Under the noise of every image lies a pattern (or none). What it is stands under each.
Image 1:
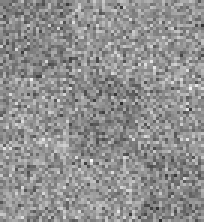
blocks along the diagonal
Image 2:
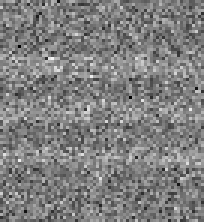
bands of rows
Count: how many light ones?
3
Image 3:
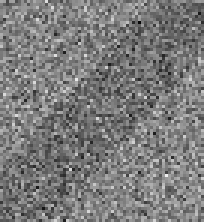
a diagonal band
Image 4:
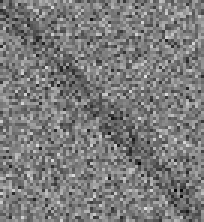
a diagonal band
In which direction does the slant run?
top left to bottom right
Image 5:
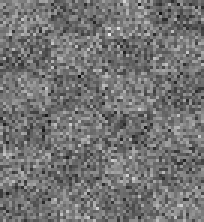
a checkerboard
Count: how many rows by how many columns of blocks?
6 by 4
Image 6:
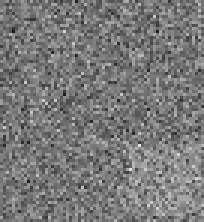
one block
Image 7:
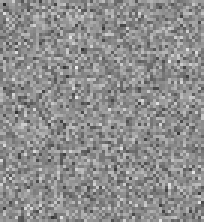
only noise
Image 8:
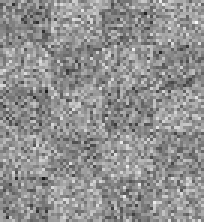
a checkerboard
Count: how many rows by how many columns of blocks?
5 by 4
